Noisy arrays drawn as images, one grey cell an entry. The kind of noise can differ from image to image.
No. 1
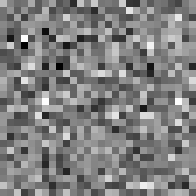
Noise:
low rank plus noise
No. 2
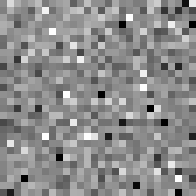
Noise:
heavy tails
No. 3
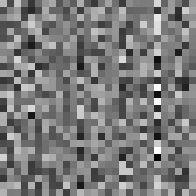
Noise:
columns of uneven size
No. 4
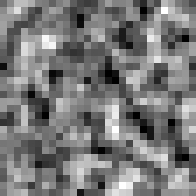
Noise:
blotchy
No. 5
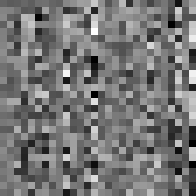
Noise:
columns of uneven size
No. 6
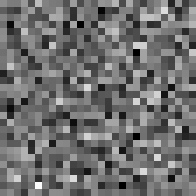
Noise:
independent entries
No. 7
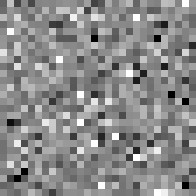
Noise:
heavy tails
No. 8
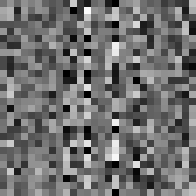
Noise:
columns of uneven size
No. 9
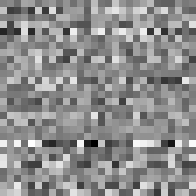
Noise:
rows of uneven size
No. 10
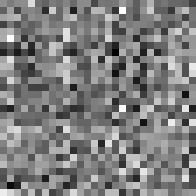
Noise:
low rank plus noise
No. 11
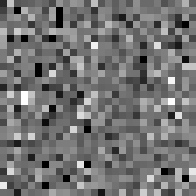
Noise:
heavy tails
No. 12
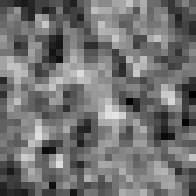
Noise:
blotchy
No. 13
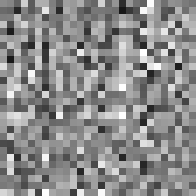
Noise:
low rank plus noise
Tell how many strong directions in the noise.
three or four
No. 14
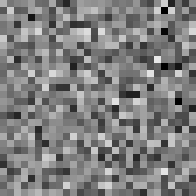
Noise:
independent entries
